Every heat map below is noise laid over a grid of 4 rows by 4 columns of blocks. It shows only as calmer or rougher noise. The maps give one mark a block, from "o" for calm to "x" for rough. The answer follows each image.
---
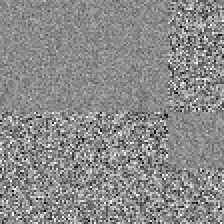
o o o x
o o o x
x x x o
x x x x
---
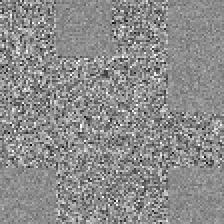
x o x o
x x x o
x x x x
o x x o
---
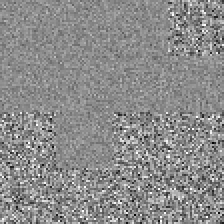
o o o x
o o o o
x o x x
x x x x
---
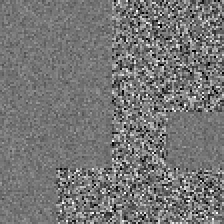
o o x x
o o x x
o o x o
o x x x
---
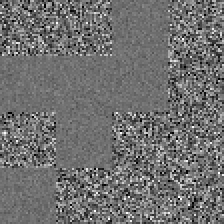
x x o x
o o o x
x o x x
o x x x
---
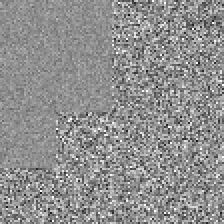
o o x x
o o x x
o x x x
x x x x
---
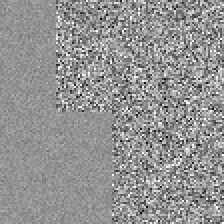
o x x x
o x x x
o o x x
o o x x
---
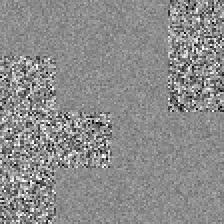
o o o x
x o o x
x x o o
x o o o
